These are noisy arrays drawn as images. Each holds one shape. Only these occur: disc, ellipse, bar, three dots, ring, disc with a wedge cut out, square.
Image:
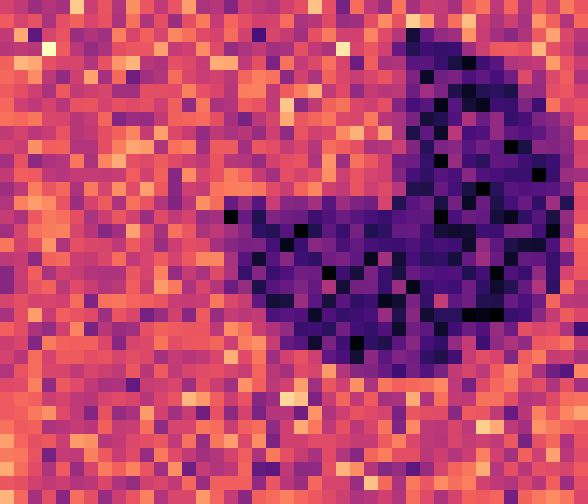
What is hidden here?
dark disc with a wedge cut out
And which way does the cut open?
up and left
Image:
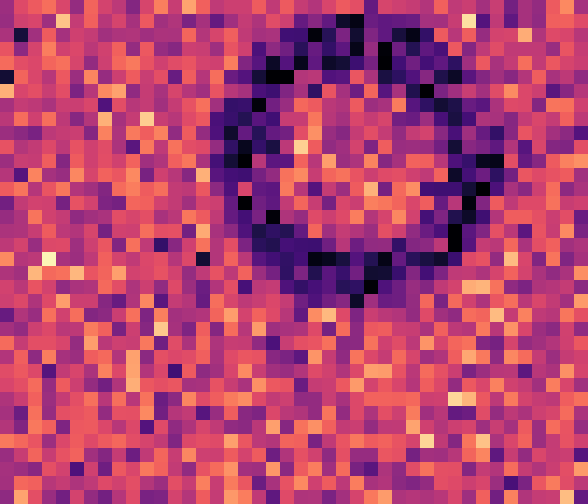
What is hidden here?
dark ring
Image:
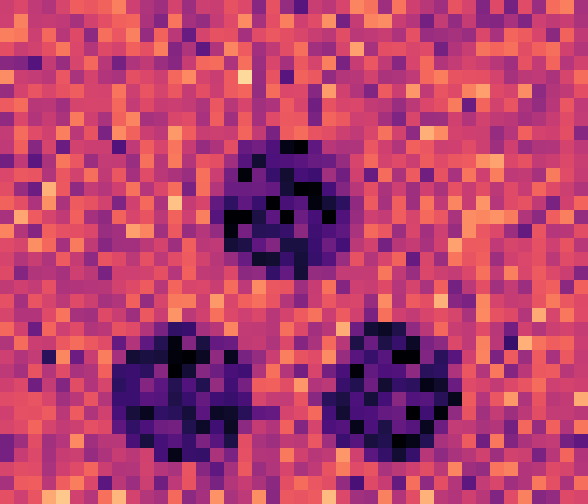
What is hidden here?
dark three dots
